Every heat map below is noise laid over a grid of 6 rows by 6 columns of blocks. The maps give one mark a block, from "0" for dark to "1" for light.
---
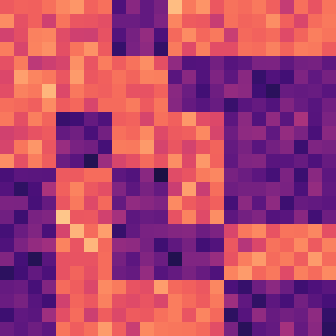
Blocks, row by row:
1 1 0 1 1 1
1 1 1 0 0 0
1 0 1 1 0 0
0 1 0 1 0 0
0 1 0 0 1 1
0 1 1 1 0 0
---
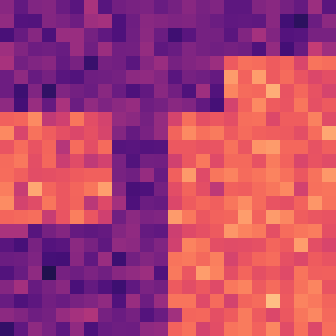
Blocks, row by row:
0 0 0 0 0 0
0 0 0 0 1 1
1 1 0 1 1 1
1 1 0 1 1 1
0 0 0 1 1 1
0 0 0 1 1 1
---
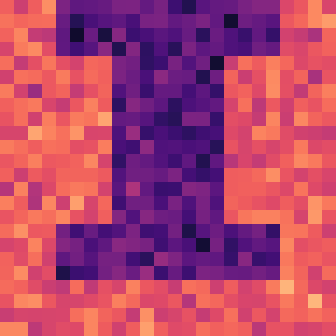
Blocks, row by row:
1 0 0 0 0 1
1 1 0 0 1 1
1 1 0 0 1 1
1 1 0 0 1 1
1 0 0 0 0 1
1 1 1 1 1 1
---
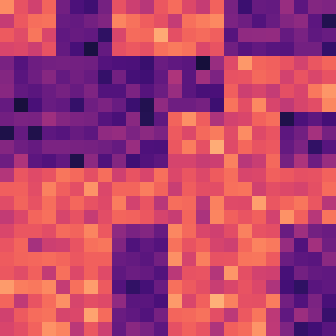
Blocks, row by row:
1 0 1 1 0 0
0 0 0 0 1 1
0 0 0 1 1 0
1 1 1 1 1 1
1 1 0 1 1 0
1 1 0 1 1 0
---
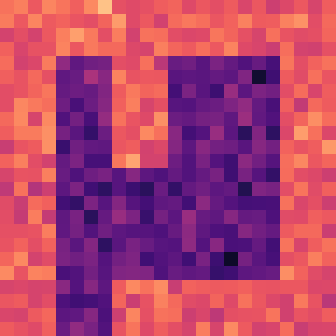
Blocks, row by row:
1 1 1 1 1 1
1 0 1 0 0 1
1 0 1 0 0 1
1 0 0 0 0 1
1 0 0 0 0 1
1 0 1 1 1 1
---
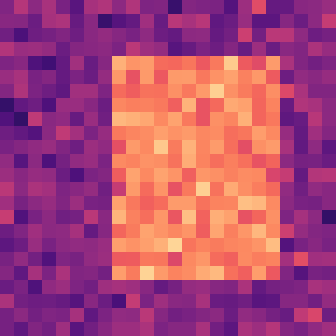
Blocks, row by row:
0 0 0 0 0 0
0 0 1 1 1 0
0 0 1 1 1 0
0 0 1 1 1 0
0 0 1 1 1 0
0 0 0 0 0 0
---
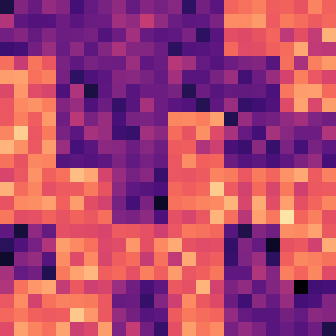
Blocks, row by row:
0 0 0 0 1 1
1 0 0 0 0 1
1 0 0 1 0 0
1 1 0 1 1 1
0 1 1 1 0 1
1 1 0 1 0 0
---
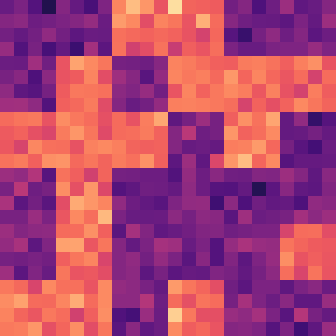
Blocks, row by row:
0 0 1 1 0 0
0 1 0 1 1 1
1 1 1 0 1 0
0 1 0 0 0 0
0 1 0 0 0 1
1 1 0 1 0 0
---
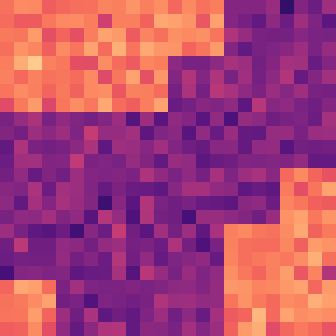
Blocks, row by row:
1 1 1 1 0 0
1 1 1 0 0 0
0 0 0 0 0 0
0 0 0 0 0 1
0 0 0 0 1 1
1 0 0 0 1 1
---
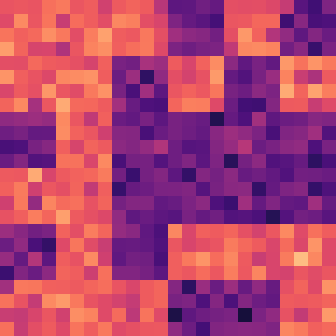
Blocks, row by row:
1 1 1 0 1 0
1 1 0 1 0 1
0 1 0 0 0 0
1 1 0 0 0 0
0 1 0 1 1 1
1 1 1 0 0 1
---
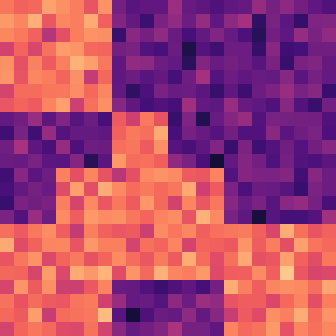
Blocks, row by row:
1 1 0 0 0 0
1 1 0 0 0 0
0 0 1 0 0 0
0 1 1 1 0 0
1 1 1 1 1 1
1 1 0 0 1 1
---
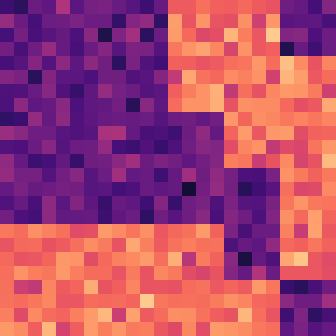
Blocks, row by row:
0 0 0 1 1 0
0 0 0 1 1 1
0 0 0 0 1 1
0 0 0 0 0 1
1 1 1 1 0 1
1 1 1 1 1 0
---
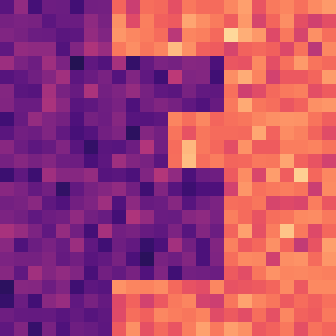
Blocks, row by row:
0 0 1 1 1 1
0 0 0 0 1 1
0 0 0 1 1 1
0 0 0 0 1 1
0 0 0 0 1 1
0 0 1 1 1 1
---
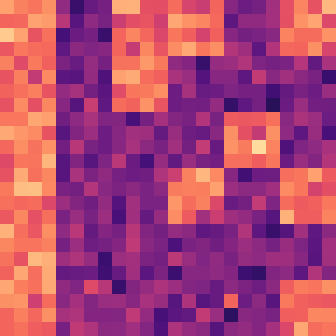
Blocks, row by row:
1 0 1 1 0 1
1 0 1 0 0 0
1 0 0 0 1 0
1 0 0 1 0 1
1 0 0 0 0 0
1 0 0 0 0 1
